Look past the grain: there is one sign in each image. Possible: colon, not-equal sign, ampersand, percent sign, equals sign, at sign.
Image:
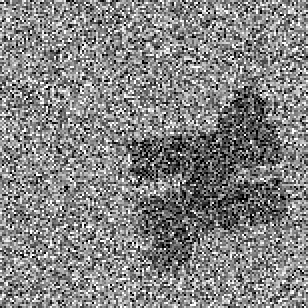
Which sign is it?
not-equal sign
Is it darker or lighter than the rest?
darker
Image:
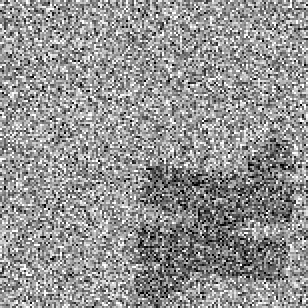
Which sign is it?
not-equal sign
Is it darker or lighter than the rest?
darker
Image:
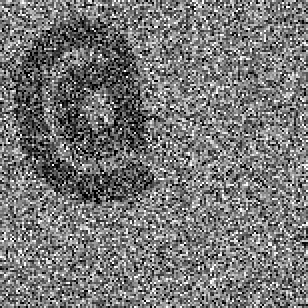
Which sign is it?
at sign
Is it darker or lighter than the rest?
darker
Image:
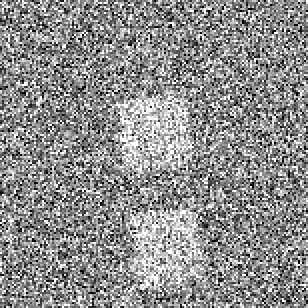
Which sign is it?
colon
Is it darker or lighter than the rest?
lighter
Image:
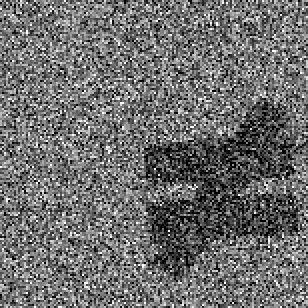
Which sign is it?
not-equal sign
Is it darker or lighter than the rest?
darker
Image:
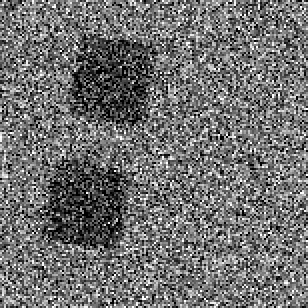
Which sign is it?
colon
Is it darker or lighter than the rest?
darker
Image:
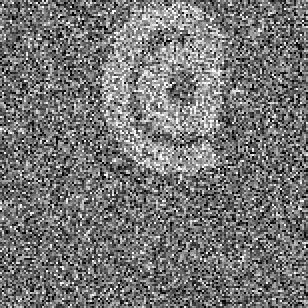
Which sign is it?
at sign
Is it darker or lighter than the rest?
lighter
